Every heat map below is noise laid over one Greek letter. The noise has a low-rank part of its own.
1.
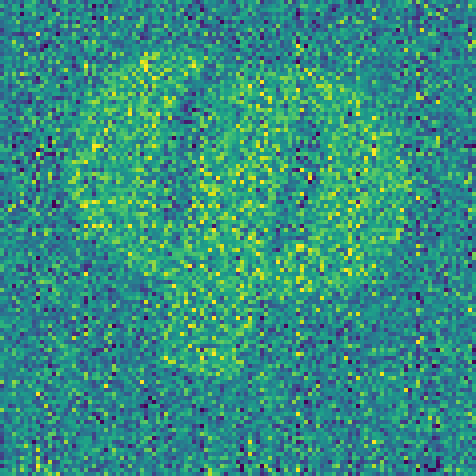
phi
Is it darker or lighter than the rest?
lighter
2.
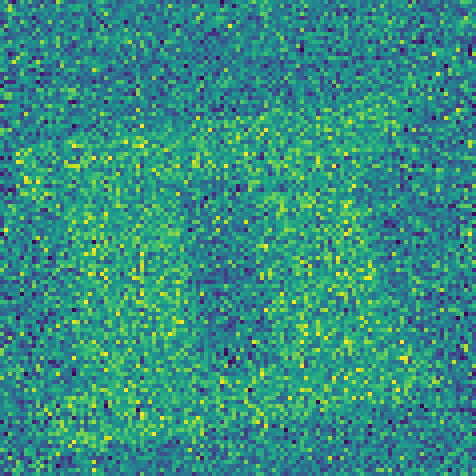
pi
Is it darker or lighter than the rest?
lighter
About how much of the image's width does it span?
nearly all
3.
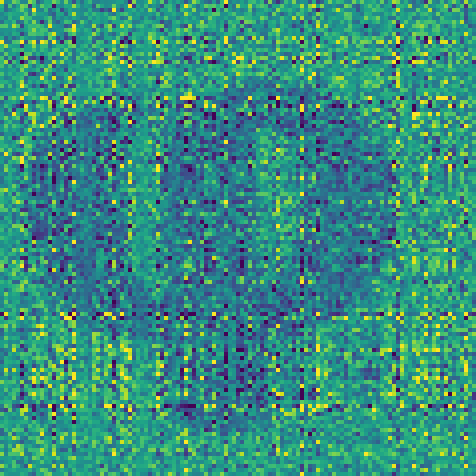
phi
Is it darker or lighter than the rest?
darker
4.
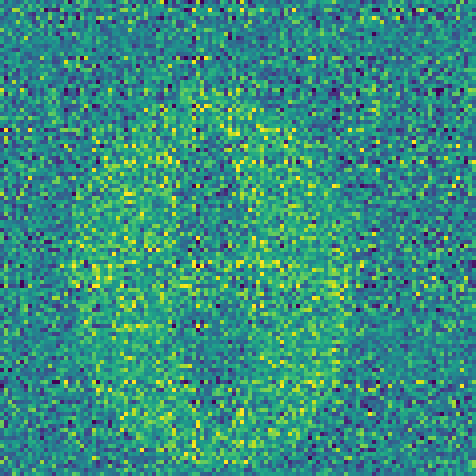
theta
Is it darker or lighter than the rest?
lighter
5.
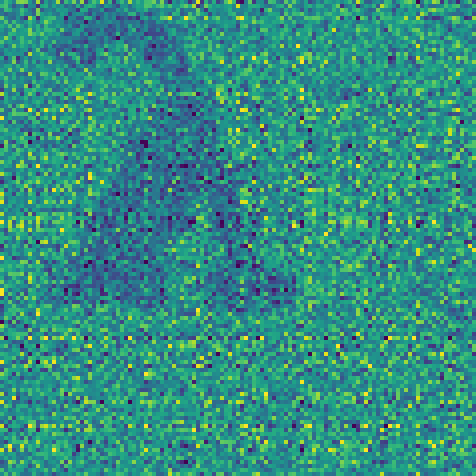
lambda
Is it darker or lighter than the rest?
darker
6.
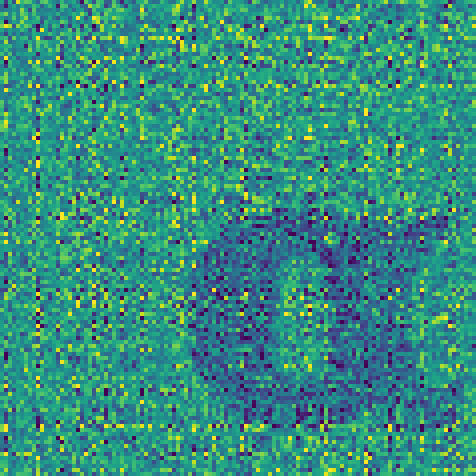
alpha
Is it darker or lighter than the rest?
darker
